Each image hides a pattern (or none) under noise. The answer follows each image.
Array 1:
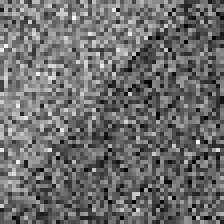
a sharp edge
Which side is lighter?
top left
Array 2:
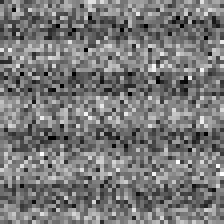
horizontal stripes
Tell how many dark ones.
4
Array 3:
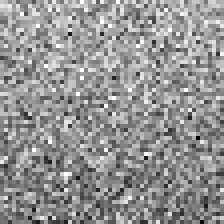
a smooth slope
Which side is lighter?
top
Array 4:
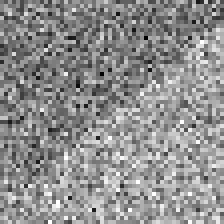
a sharp edge
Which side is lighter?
bottom right
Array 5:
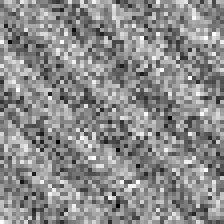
diagonal stripes
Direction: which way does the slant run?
top left to bottom right
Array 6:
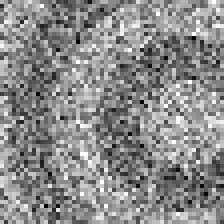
rings round one point
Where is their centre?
middle right
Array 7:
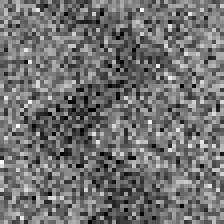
a wavy band
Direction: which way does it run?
top to bottom
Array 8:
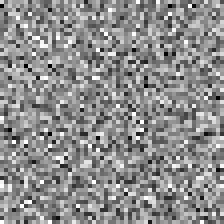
only noise
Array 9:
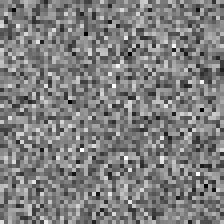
only noise
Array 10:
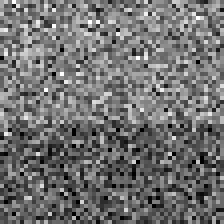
a sharp edge
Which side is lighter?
top
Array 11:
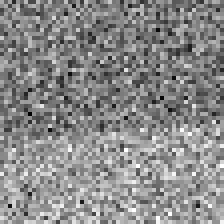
a sharp edge
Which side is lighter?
bottom
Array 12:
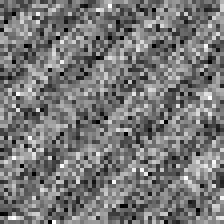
diagonal stripes
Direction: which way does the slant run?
bottom left to top right
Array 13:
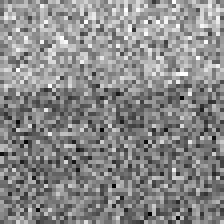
a sharp edge
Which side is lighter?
top
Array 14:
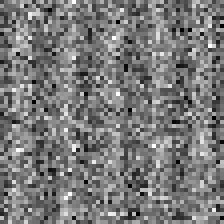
vertical stripes
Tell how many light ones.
5
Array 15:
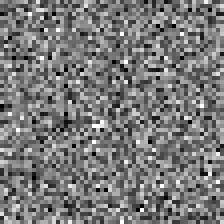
only noise
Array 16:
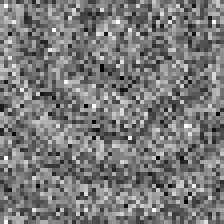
rings round one point
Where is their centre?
top middle
